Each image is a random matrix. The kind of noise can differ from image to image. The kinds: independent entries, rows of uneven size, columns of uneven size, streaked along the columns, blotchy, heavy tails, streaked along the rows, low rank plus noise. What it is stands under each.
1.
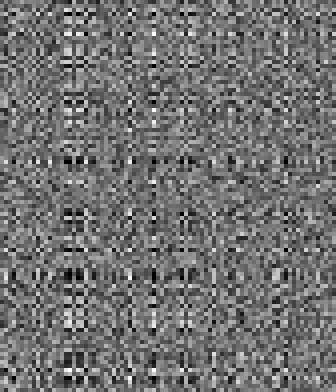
low rank plus noise
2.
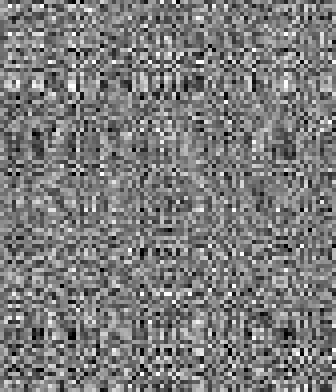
low rank plus noise
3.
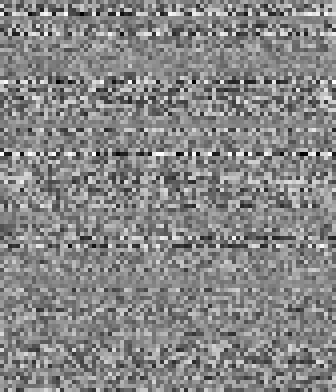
rows of uneven size
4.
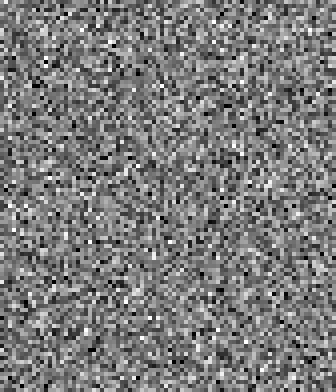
independent entries
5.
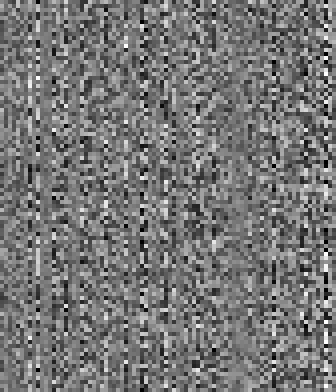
columns of uneven size
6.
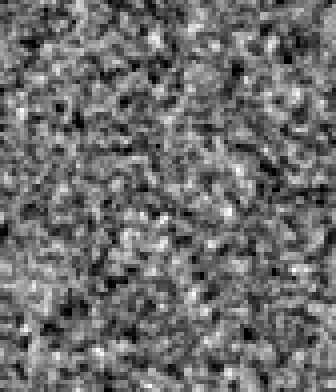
blotchy
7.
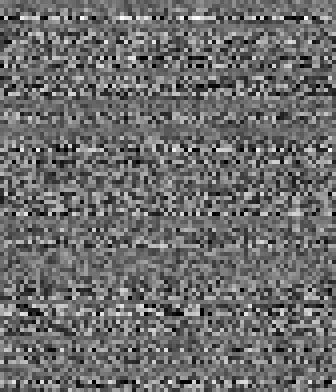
rows of uneven size
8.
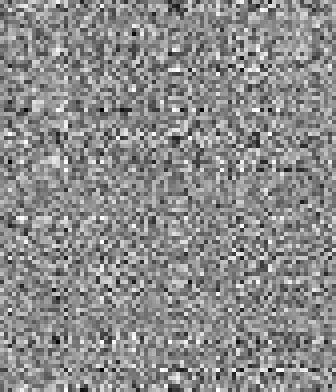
low rank plus noise
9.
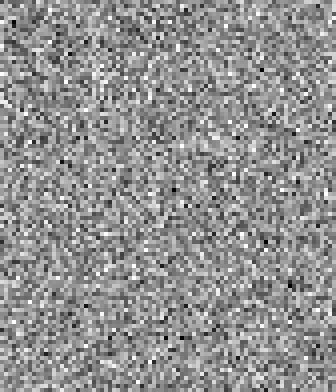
independent entries
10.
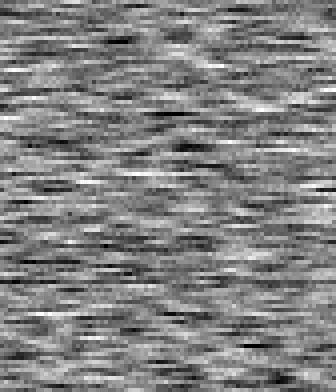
streaked along the rows
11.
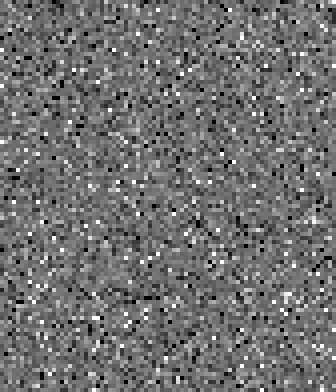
heavy tails
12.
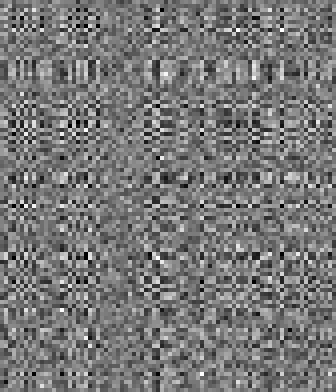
low rank plus noise
